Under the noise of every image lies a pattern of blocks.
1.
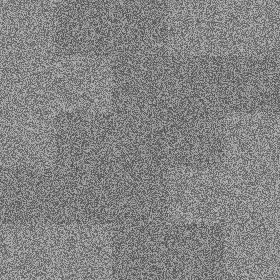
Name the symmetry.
the same after a half turn
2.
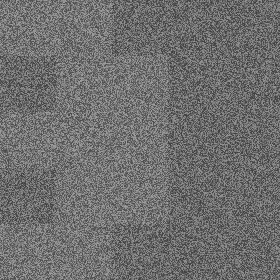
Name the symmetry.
top and bottom mirror each other
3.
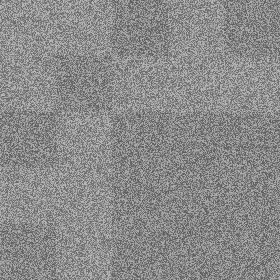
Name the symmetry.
mirrored about the diagonal from the top left
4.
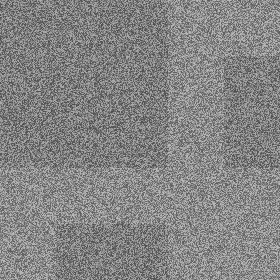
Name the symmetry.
mirrored about the diagonal from the top left
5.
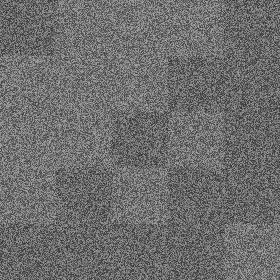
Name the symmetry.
mirrored about the diagonal from the top left
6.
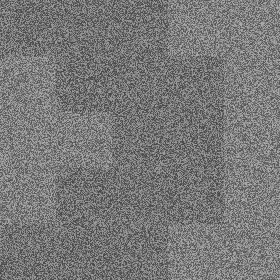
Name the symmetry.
top and bottom mirror each other
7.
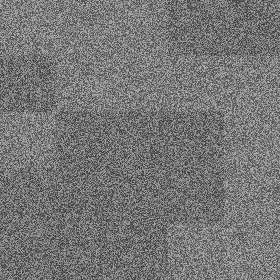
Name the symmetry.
no symmetry
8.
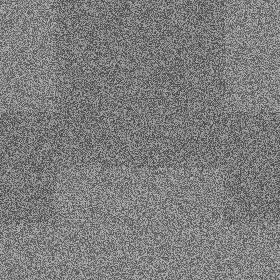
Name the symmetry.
left and right mirror each other
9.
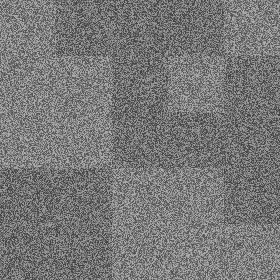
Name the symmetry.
mirrored about the diagonal from the bottom left
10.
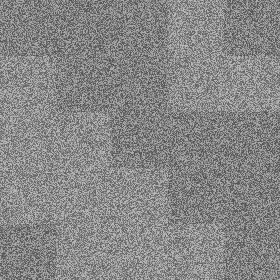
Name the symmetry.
mirrored about the diagonal from the bottom left
